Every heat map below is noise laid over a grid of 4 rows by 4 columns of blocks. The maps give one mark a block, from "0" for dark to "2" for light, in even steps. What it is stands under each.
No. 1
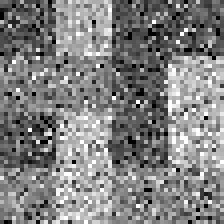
0 2 0 0
1 1 0 2
0 2 0 2
1 2 1 1
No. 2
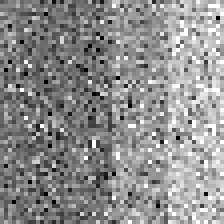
0 0 1 2
0 0 1 2
0 0 1 2
0 0 1 2
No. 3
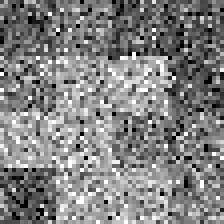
0 1 0 0
1 2 2 0
2 2 1 1
0 2 2 1
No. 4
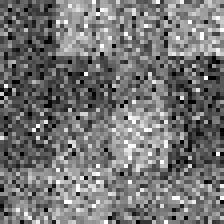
0 2 1 2
0 0 1 0
0 1 2 0
1 2 1 1
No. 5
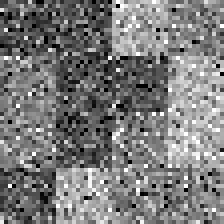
0 0 2 1
1 0 0 2
1 0 1 2
0 2 1 1
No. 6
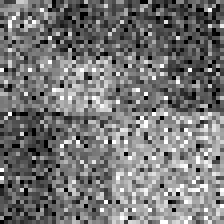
1 0 0 0
1 2 1 0
0 1 2 2
0 1 2 2
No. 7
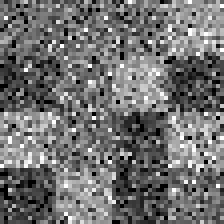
1 1 1 2
0 1 2 0
2 1 0 2
0 2 0 1
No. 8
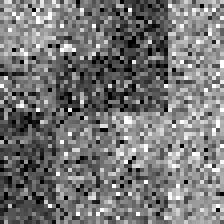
2 1 0 2
1 0 0 2
0 1 2 2
0 1 1 2
